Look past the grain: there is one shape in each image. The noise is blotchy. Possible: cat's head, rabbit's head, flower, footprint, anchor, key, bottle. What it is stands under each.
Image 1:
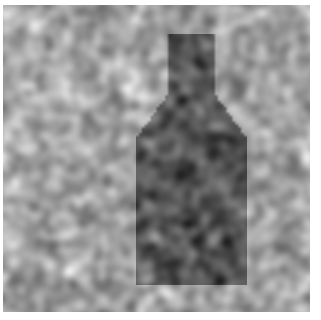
bottle
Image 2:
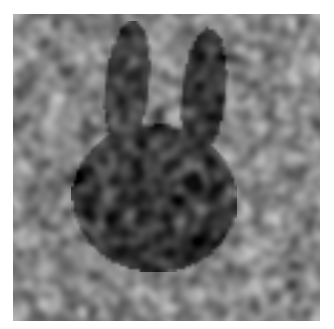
rabbit's head
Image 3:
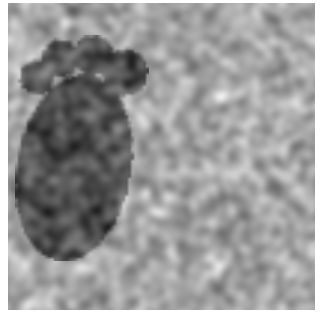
footprint
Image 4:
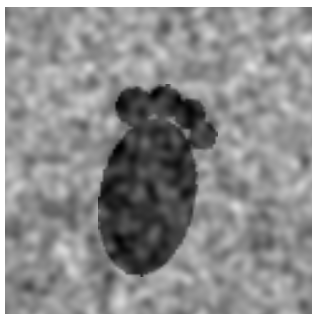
footprint
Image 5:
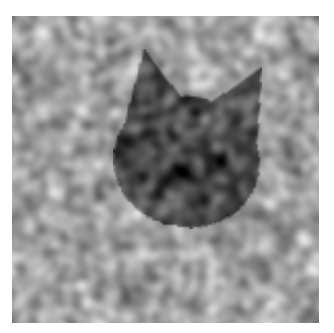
cat's head
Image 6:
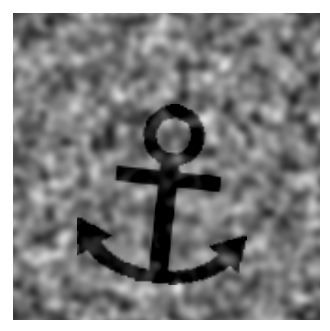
anchor
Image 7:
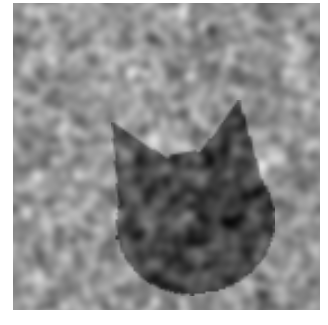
cat's head
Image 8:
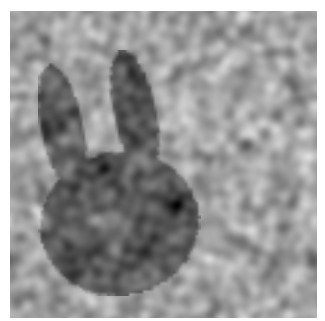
rabbit's head
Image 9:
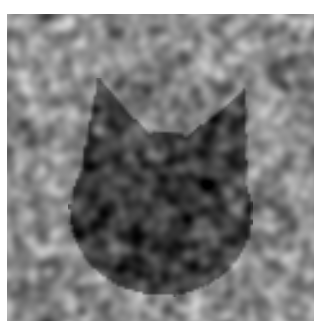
cat's head
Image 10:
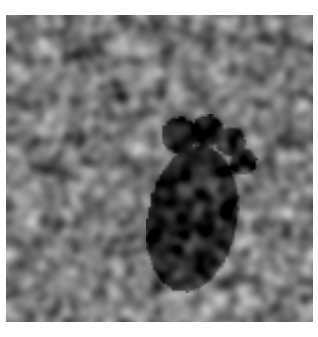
footprint
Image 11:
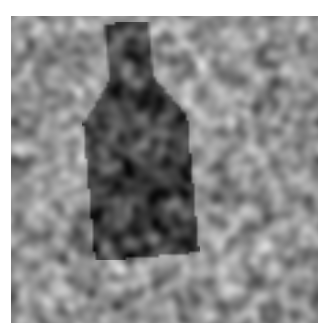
bottle
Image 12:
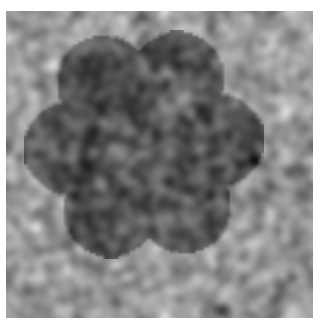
flower
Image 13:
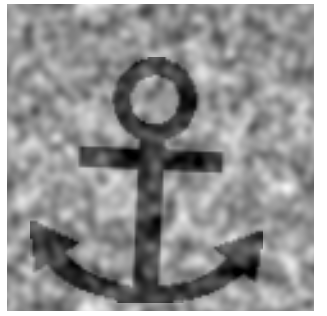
anchor
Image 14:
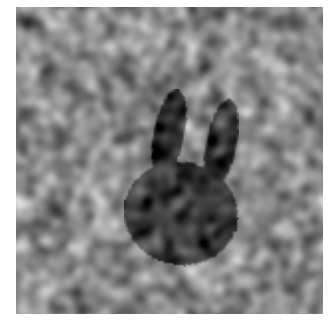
rabbit's head
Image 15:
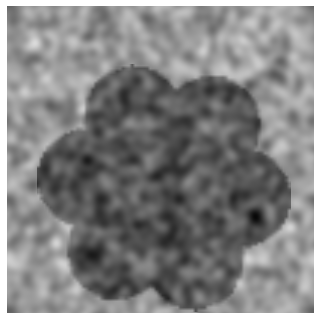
flower
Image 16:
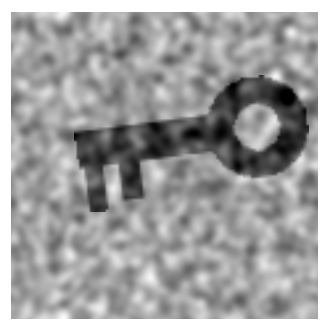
key
